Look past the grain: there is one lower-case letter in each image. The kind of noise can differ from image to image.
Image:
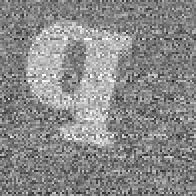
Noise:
rows of uneven size
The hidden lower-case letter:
q
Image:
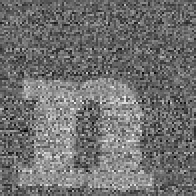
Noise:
rows of uneven size
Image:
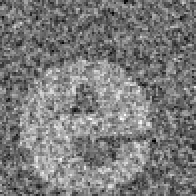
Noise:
blotchy
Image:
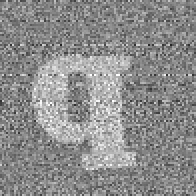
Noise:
rows of uneven size
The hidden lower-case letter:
q
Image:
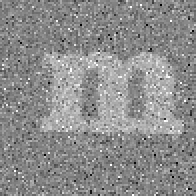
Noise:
heavy tails
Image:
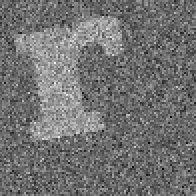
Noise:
independent entries
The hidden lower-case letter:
r
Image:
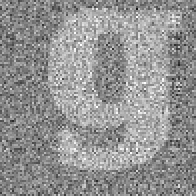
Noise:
low rank plus noise
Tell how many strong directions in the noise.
three or four
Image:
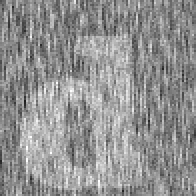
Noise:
streaked along the columns
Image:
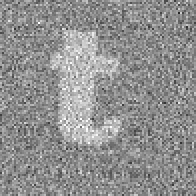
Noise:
low rank plus noise
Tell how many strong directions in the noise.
two
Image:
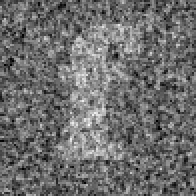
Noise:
blotchy
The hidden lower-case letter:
f
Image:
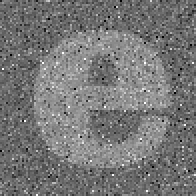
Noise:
heavy tails
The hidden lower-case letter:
e
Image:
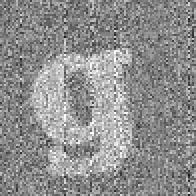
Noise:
columns of uneven size
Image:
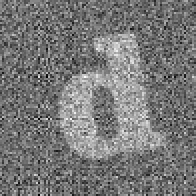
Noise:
low rank plus noise
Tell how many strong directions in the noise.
one
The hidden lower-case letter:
d
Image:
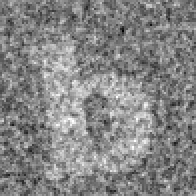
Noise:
blotchy
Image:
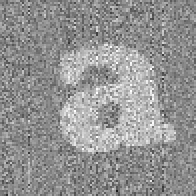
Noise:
columns of uneven size
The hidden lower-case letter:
a
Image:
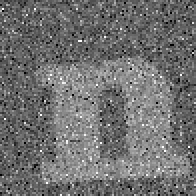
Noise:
heavy tails
